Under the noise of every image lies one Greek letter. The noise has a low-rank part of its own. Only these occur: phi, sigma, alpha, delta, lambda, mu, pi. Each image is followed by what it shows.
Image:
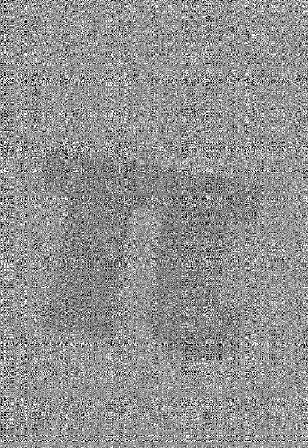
pi
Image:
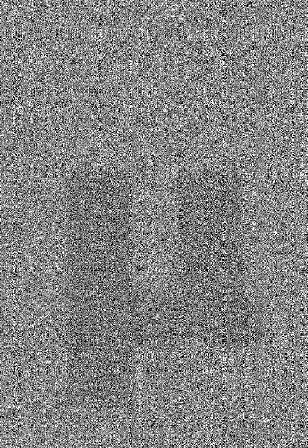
mu
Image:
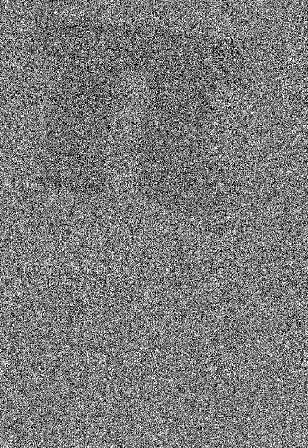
pi
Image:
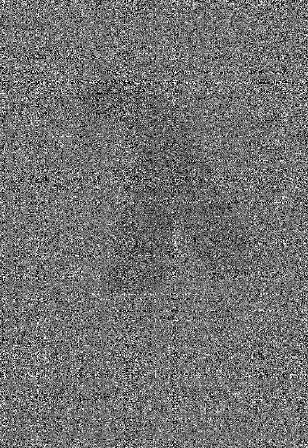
lambda
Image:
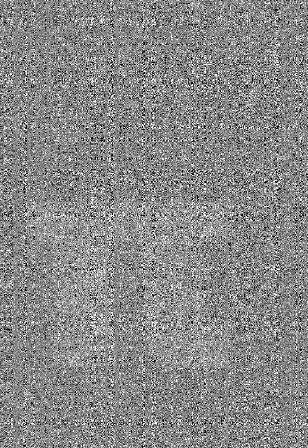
pi
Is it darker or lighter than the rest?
lighter
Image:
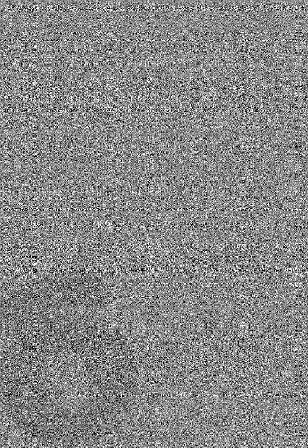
delta
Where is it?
bottom left
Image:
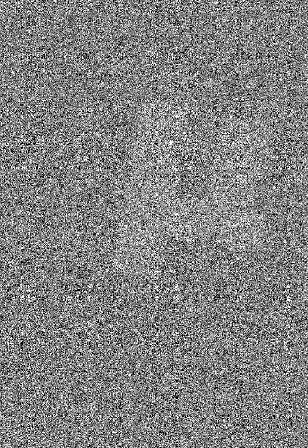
mu
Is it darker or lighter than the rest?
lighter
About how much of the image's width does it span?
half
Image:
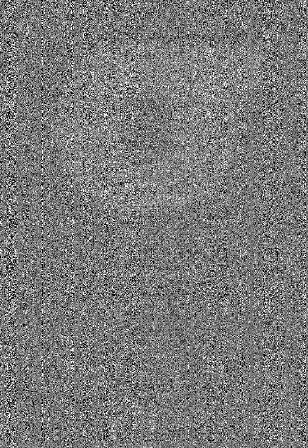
sigma
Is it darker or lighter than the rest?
lighter
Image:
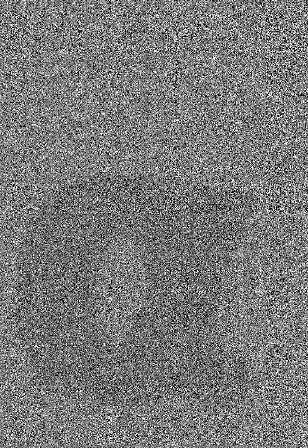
alpha
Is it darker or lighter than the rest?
darker
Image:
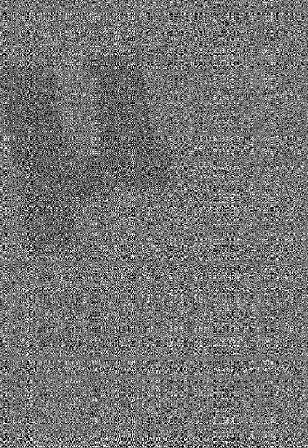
mu
